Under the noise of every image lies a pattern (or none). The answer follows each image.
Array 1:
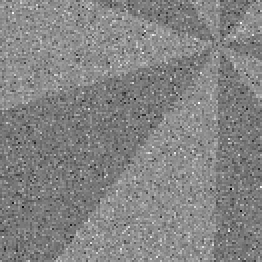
spokes from one point
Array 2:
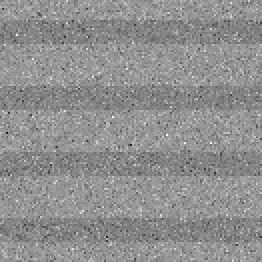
horizontal stripes
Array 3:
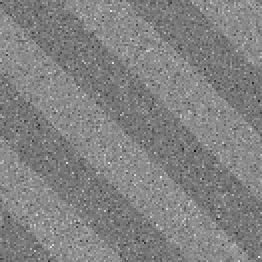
diagonal stripes
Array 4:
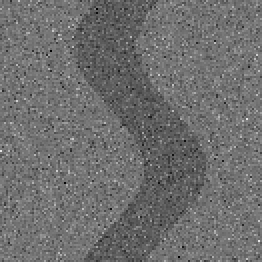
a wavy band
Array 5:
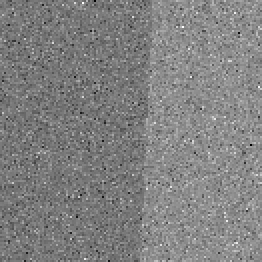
a sharp edge
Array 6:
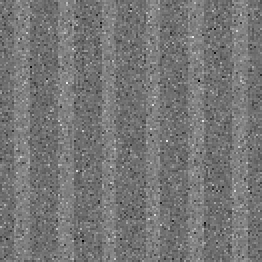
vertical stripes
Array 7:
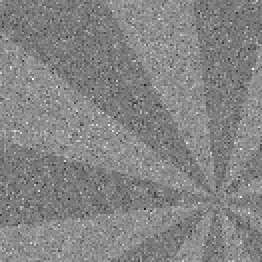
spokes from one point
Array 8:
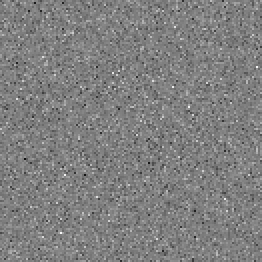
only noise
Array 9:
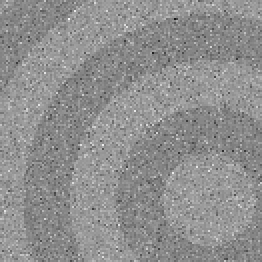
rings round one point
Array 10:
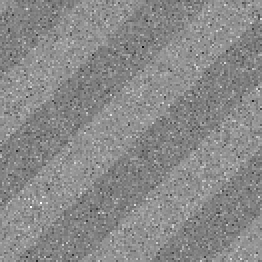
diagonal stripes
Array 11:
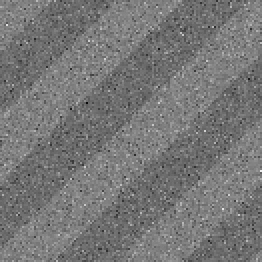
diagonal stripes
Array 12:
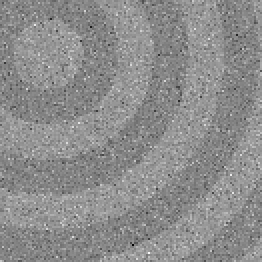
rings round one point
